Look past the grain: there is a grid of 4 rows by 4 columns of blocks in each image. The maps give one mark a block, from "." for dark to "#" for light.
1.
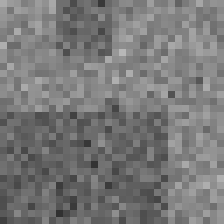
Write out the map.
#.##
####
...#
...#
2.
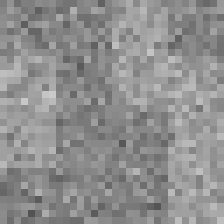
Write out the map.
..#.
#.##
#..#
...#
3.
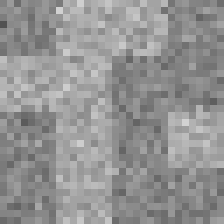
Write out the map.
.##.
##..
.#.#
.#..
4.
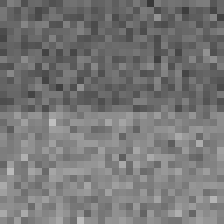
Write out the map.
....
....
####
####
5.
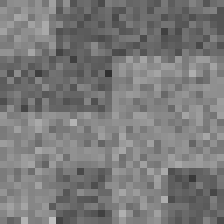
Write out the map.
#...
..##
####
#.#.
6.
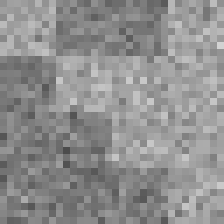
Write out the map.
#..#
.###
..##
...#
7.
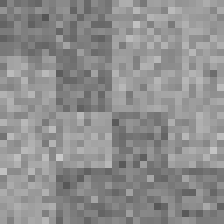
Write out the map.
..##
#.##
##.#
#...
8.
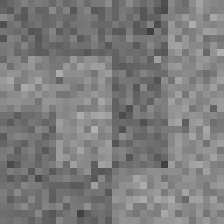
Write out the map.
...#
##.#
.#.#
..##
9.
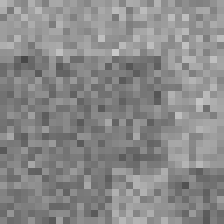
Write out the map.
####
...#
...#
..#.
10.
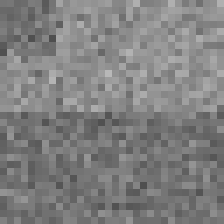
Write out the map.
.###
####
....
....
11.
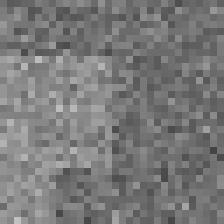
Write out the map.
....
##..
##..
#...
